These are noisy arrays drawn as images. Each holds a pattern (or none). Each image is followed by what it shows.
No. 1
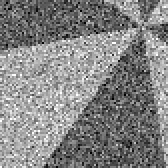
spokes from one point
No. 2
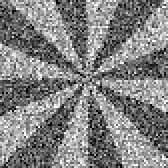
spokes from one point
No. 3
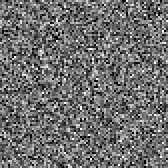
only noise
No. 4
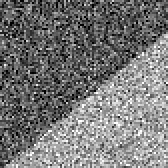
a sharp edge
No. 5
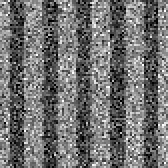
vertical stripes
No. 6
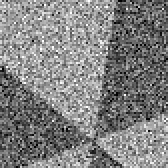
spokes from one point
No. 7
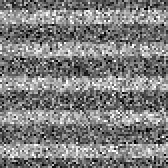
horizontal stripes
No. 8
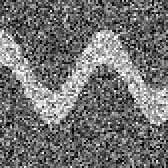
a wavy band
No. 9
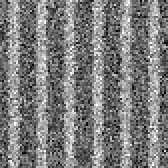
vertical stripes
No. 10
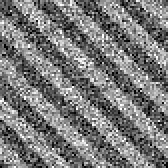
diagonal stripes
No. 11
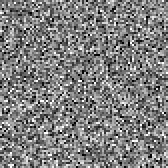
only noise
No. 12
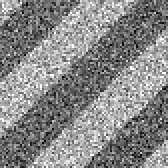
diagonal stripes
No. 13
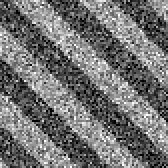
diagonal stripes
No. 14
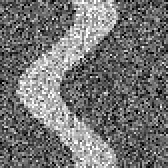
a wavy band
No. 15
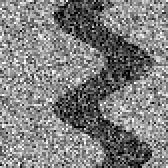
a wavy band
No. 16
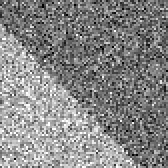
a sharp edge
